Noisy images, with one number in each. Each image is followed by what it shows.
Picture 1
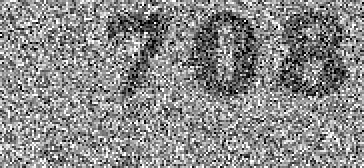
708
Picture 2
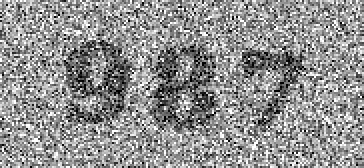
987
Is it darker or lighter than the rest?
darker
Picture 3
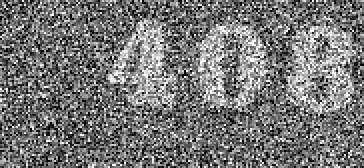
408
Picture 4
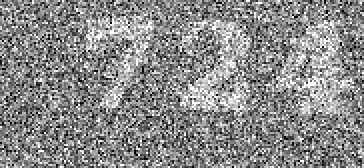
724
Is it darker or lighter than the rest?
lighter
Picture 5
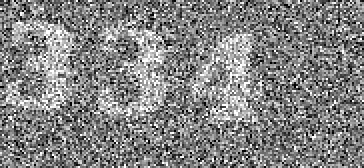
334
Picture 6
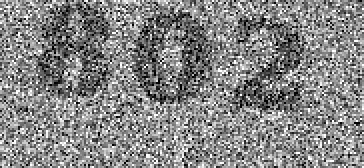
802
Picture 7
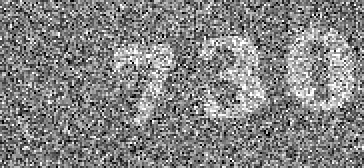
730
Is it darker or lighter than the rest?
lighter
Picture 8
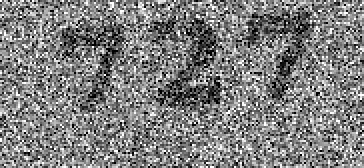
727
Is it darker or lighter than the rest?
darker
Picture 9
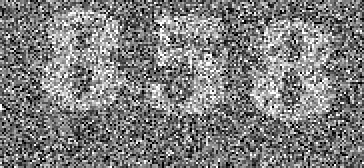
858
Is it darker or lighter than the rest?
lighter
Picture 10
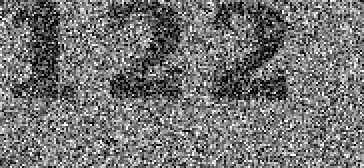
122
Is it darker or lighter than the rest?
darker
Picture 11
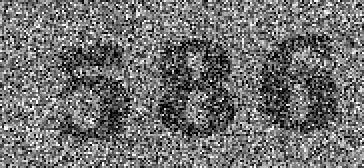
586
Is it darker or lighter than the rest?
darker
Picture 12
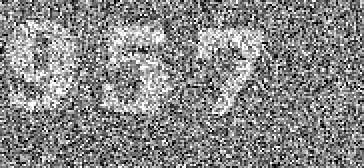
957
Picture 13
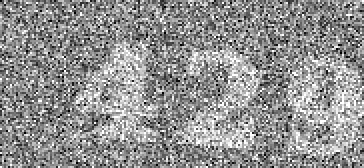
429
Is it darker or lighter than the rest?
lighter
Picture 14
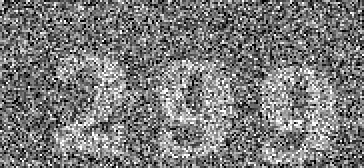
299
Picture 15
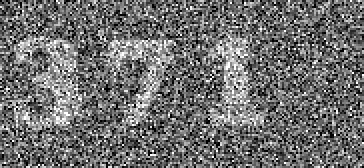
371
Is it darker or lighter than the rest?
lighter
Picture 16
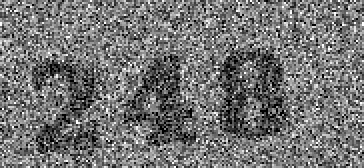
248
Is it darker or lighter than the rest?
darker
